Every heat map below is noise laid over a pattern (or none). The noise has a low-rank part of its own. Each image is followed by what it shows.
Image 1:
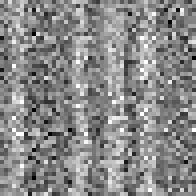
bands of columns
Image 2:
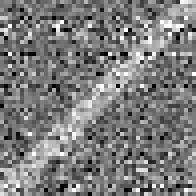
a diagonal band
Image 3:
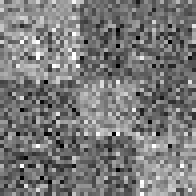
blocks along the diagonal
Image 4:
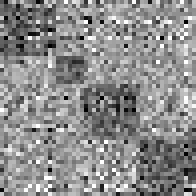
blocks along the diagonal
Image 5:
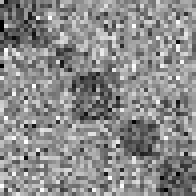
blocks along the diagonal
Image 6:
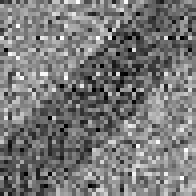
a diagonal band
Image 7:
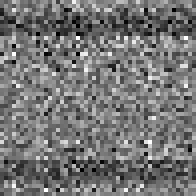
bands of rows
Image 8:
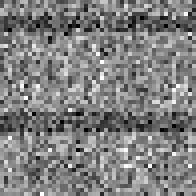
bands of rows
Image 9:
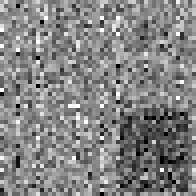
one block
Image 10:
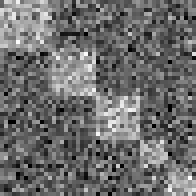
blocks along the diagonal
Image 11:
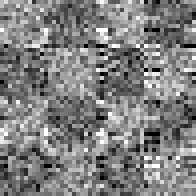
a checkerboard
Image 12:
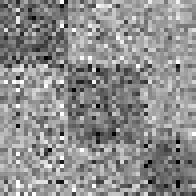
blocks along the diagonal
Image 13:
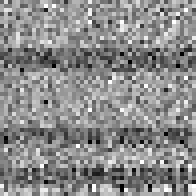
bands of rows
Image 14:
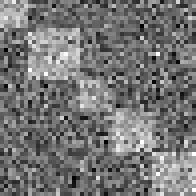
blocks along the diagonal
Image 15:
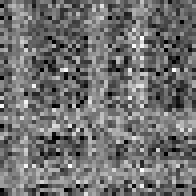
bands of rows crossing bands of columns
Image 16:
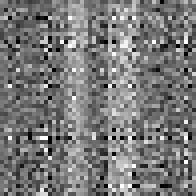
bands of columns
